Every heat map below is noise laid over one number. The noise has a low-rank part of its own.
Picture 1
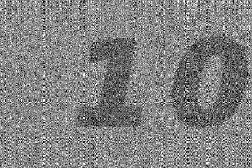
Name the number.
10
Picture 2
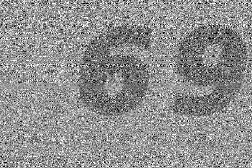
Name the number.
69
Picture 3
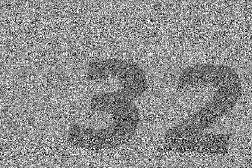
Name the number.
32
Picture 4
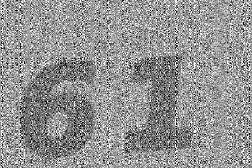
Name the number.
61
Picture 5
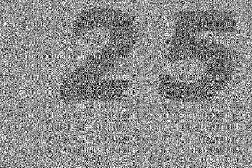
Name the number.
25
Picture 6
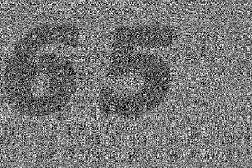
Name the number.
65
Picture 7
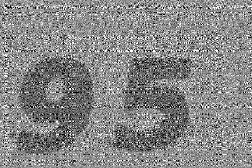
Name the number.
95
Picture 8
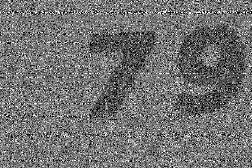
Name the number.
79
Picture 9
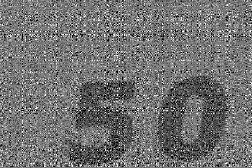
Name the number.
50
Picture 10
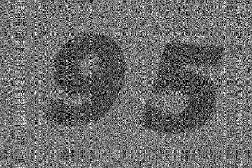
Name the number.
95
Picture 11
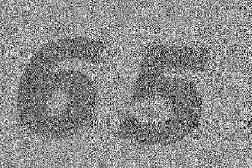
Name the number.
65
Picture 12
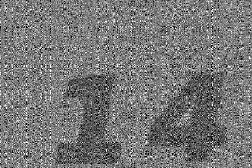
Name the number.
14
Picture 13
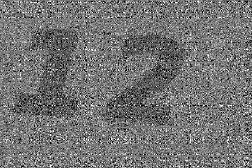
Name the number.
12
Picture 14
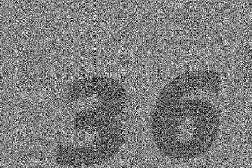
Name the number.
36
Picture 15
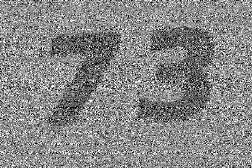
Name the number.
73
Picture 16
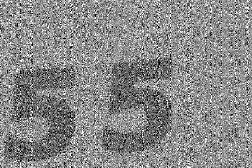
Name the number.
55
